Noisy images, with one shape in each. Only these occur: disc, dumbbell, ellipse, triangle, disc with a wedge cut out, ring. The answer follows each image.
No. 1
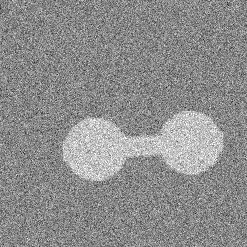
dumbbell
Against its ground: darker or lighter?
lighter
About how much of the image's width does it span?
two thirds
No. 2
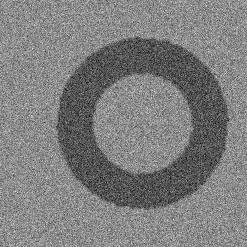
ring
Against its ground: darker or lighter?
darker
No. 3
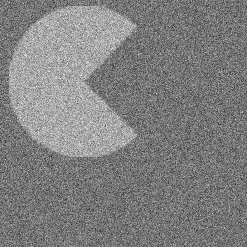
disc with a wedge cut out
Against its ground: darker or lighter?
lighter
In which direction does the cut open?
right
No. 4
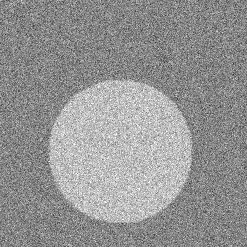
disc
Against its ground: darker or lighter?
lighter
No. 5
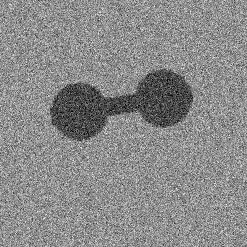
dumbbell
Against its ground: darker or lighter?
darker
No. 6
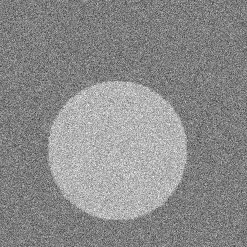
disc
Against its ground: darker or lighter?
lighter
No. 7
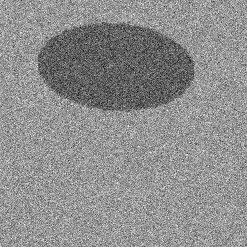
ellipse
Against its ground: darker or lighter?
darker
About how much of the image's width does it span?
two thirds
